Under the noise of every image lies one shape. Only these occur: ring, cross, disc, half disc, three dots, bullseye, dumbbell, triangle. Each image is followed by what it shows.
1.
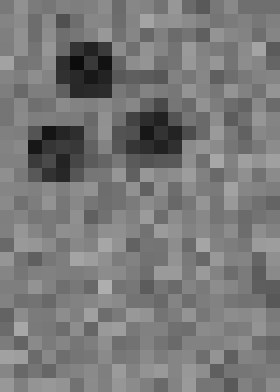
dark three dots
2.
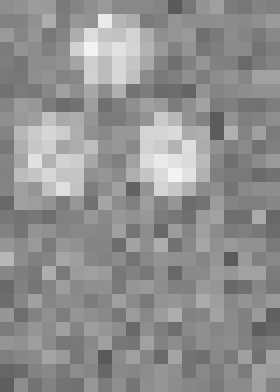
light three dots
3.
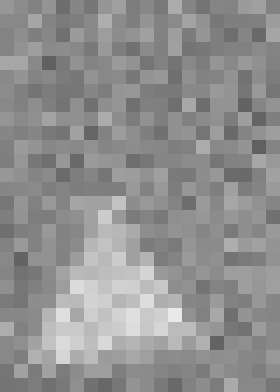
light triangle
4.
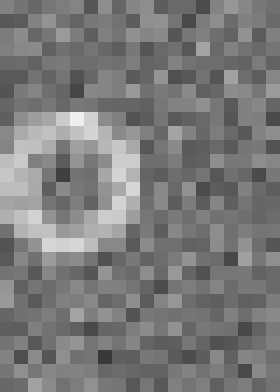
light ring
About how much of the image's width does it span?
half
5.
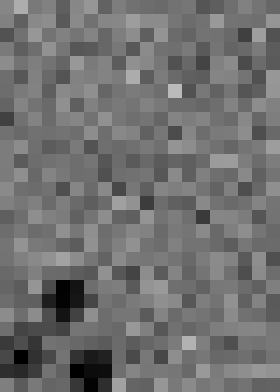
dark three dots, bottom left
